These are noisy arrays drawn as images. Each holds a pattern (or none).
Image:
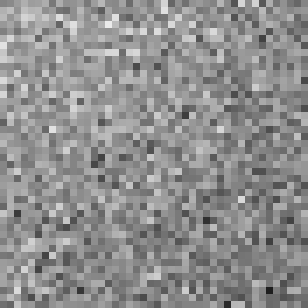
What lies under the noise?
a smooth slope
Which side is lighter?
top left
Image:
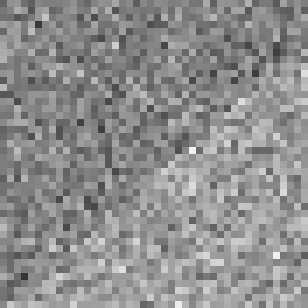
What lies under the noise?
a sharp edge
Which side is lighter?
bottom right
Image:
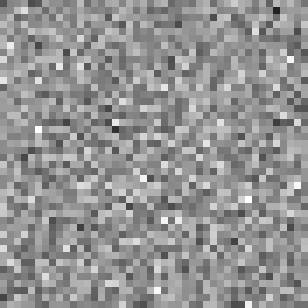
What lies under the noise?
only noise
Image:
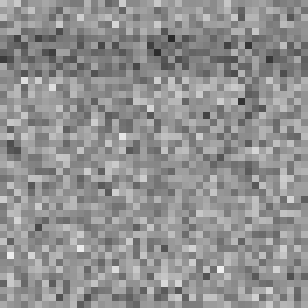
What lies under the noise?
one horizontal stripe
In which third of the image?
top
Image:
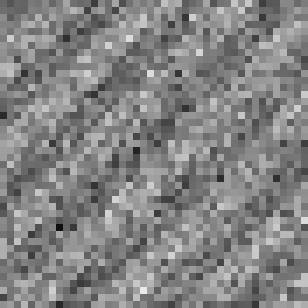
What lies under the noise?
diagonal stripes
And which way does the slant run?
bottom left to top right
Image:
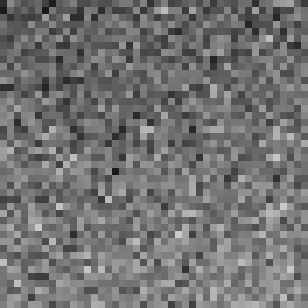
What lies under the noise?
a smooth slope
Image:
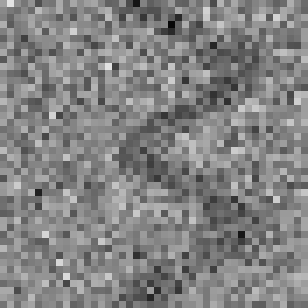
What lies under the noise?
a wavy band
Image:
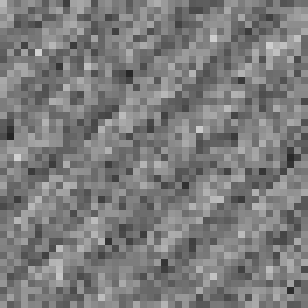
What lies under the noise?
diagonal stripes
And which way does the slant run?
bottom left to top right
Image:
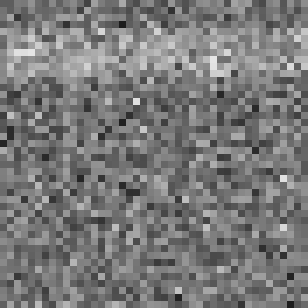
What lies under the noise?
one horizontal stripe
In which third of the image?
top
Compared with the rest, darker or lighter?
lighter
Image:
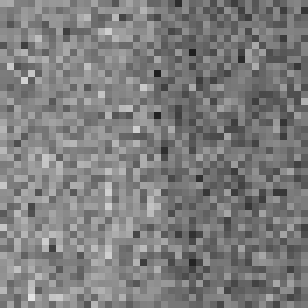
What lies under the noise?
a sharp edge
